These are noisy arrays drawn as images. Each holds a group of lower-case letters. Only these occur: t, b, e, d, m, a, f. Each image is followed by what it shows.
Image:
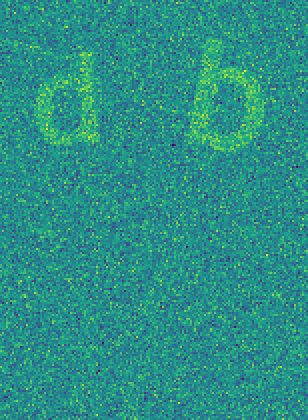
top left: light d; top right: light b
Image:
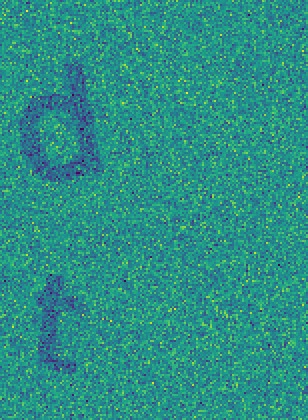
top left: dark d; bottom left: dark t
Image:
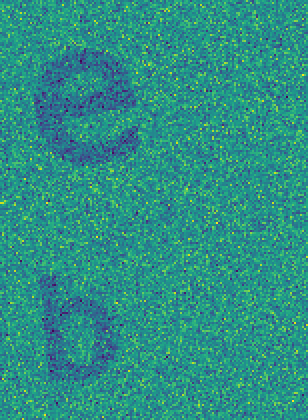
top left: dark e; bottom left: dark b
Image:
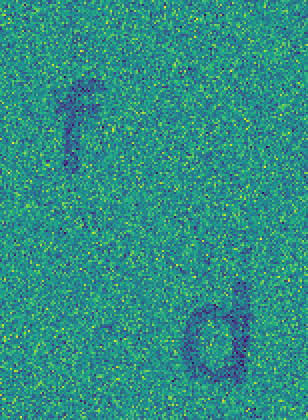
top left: dark f; bottom right: dark d
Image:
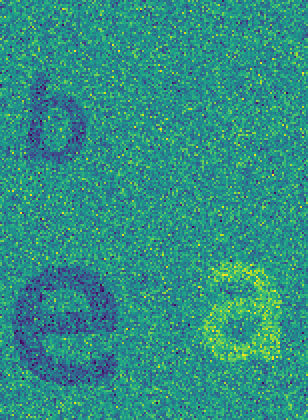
top left: dark b; bottom left: dark e; bottom right: light a
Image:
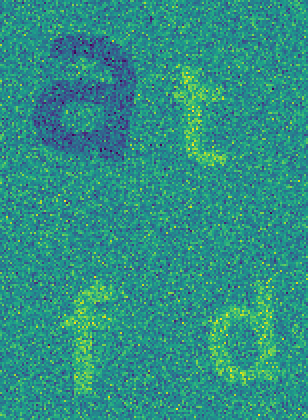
top left: dark a; top right: light t; bottom left: light f; bottom right: light d
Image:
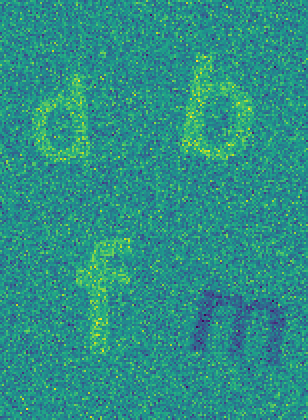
top left: light d; top right: light b; bottom left: light f; bottom right: dark m
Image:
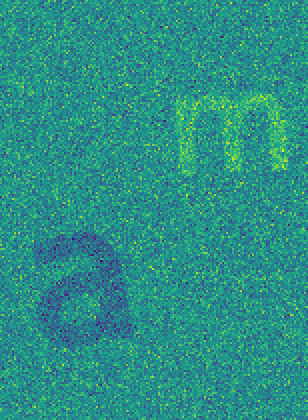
top right: light m; bottom left: dark a
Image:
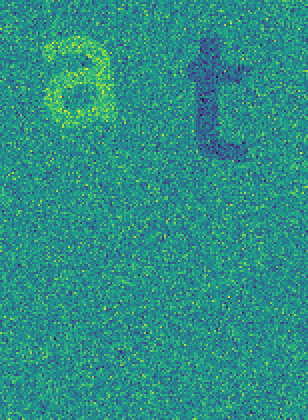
top left: light a; top right: dark t
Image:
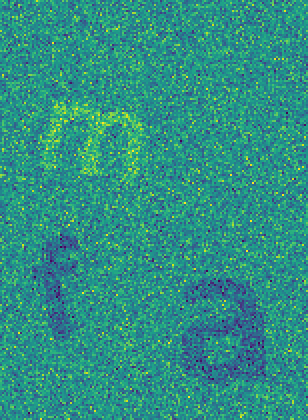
top left: light m; bottom left: dark f; bottom right: dark a
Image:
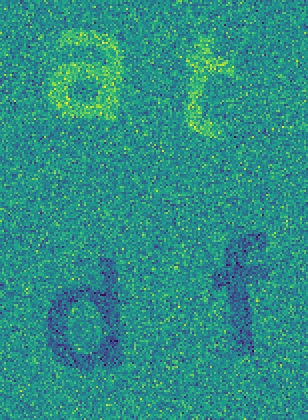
top left: light a; top right: light t; bottom left: dark d; bottom right: dark f
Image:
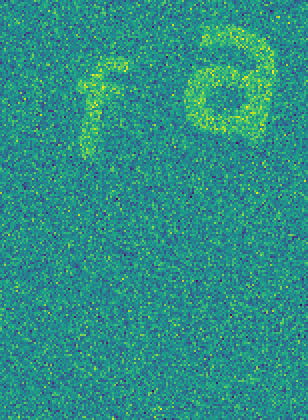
top left: light f; top right: light a
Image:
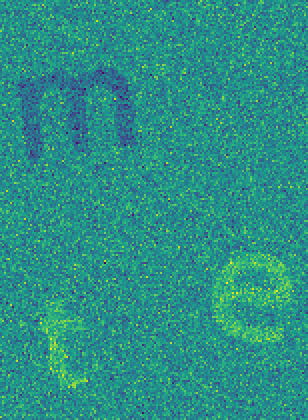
top left: dark m; bottom left: light t; bottom right: light e
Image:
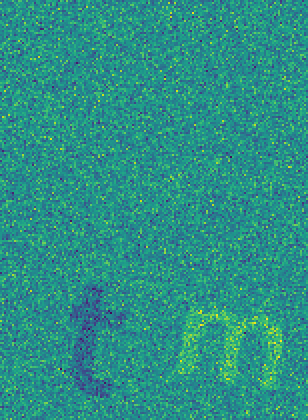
bottom left: dark t; bottom right: light m
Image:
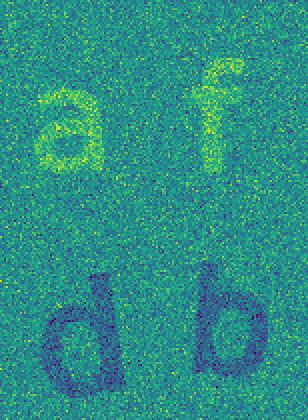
top left: light a; top right: light f; bottom left: dark d; bottom right: dark b
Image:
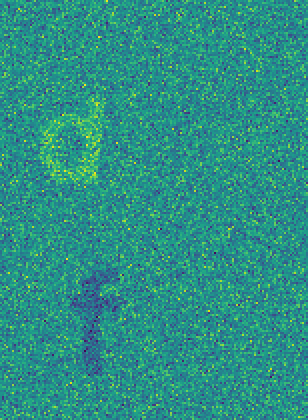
top left: light d; bottom left: dark f
